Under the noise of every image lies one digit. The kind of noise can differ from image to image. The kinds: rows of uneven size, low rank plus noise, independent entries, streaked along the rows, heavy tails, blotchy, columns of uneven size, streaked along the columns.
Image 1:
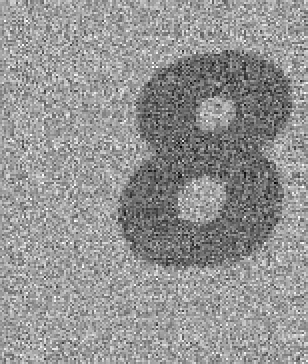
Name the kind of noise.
low rank plus noise
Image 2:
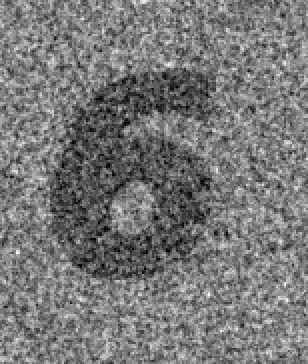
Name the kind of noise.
blotchy
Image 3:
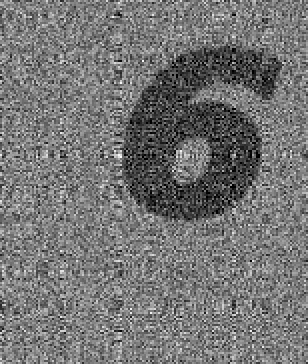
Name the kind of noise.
low rank plus noise
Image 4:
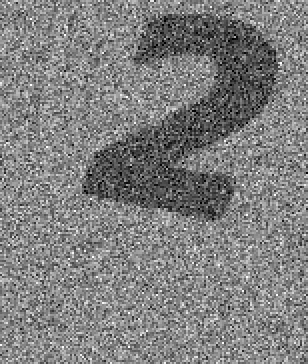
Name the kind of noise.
independent entries
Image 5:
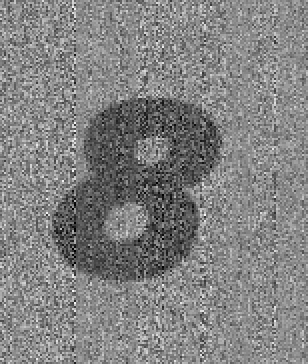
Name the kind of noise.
columns of uneven size
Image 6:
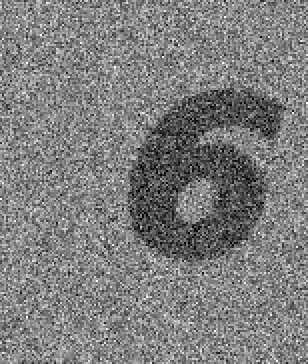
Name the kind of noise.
independent entries
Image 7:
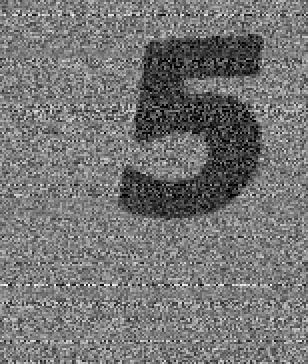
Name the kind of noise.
rows of uneven size
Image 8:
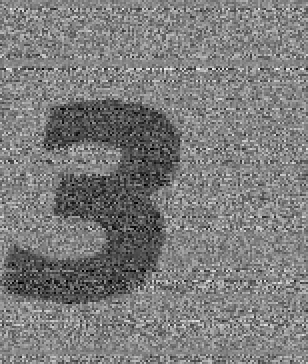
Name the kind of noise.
rows of uneven size
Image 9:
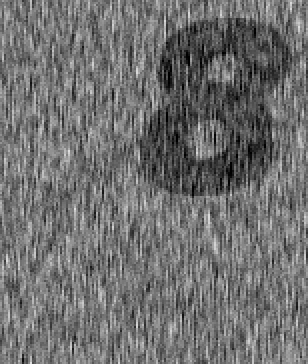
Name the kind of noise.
streaked along the columns
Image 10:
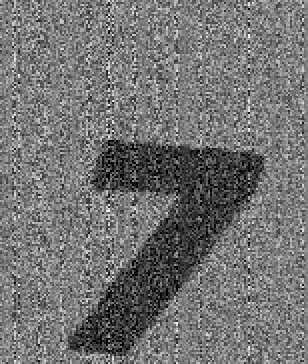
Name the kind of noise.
columns of uneven size
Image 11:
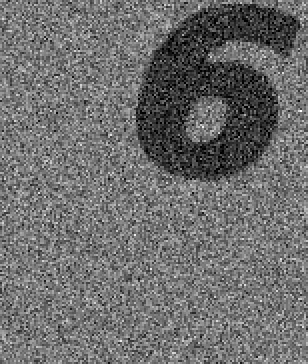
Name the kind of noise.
independent entries
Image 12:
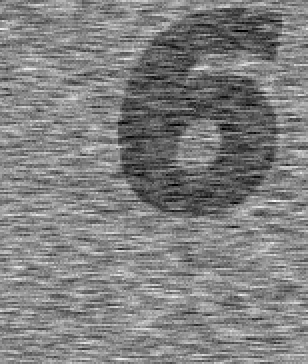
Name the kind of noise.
streaked along the rows
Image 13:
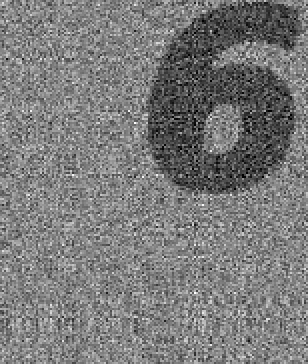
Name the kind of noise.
low rank plus noise
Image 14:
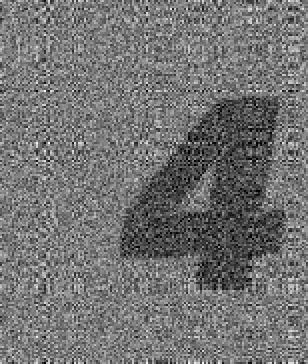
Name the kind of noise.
low rank plus noise
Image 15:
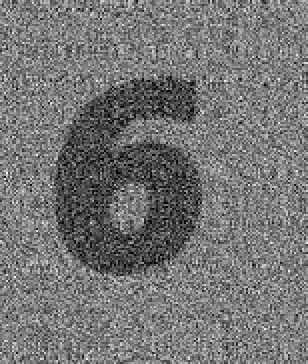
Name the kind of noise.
low rank plus noise
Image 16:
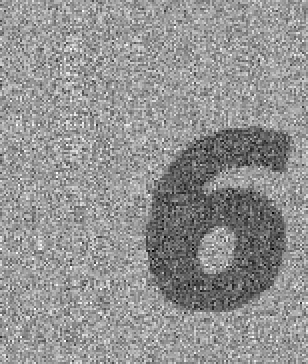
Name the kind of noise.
low rank plus noise
